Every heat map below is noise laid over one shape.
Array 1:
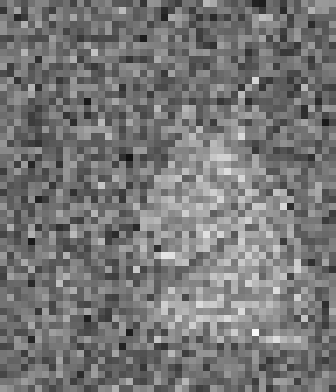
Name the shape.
chess knight
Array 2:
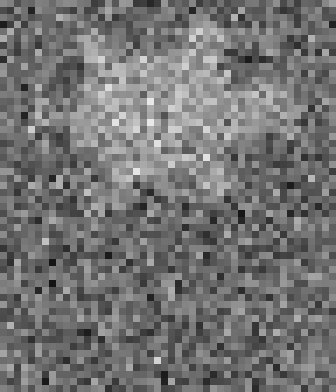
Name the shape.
turtle
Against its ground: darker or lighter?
lighter
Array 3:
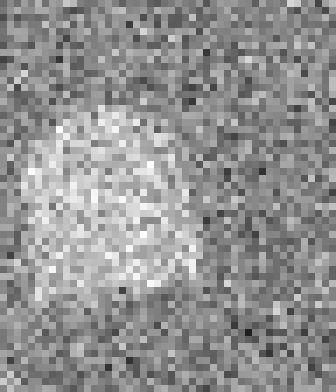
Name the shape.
ghost
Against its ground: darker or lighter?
lighter
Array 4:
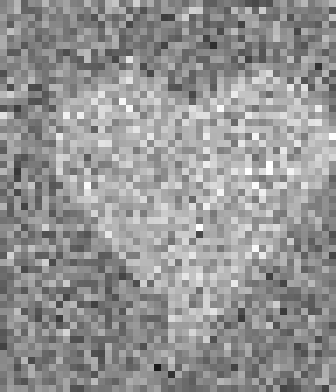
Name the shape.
heart
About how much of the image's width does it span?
nearly all
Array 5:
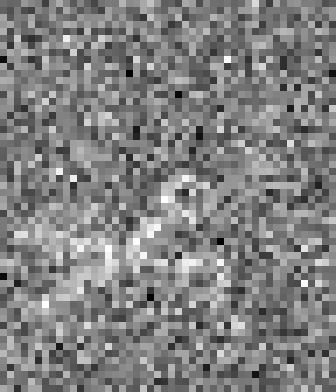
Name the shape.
pair of scissors
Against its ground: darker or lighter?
lighter
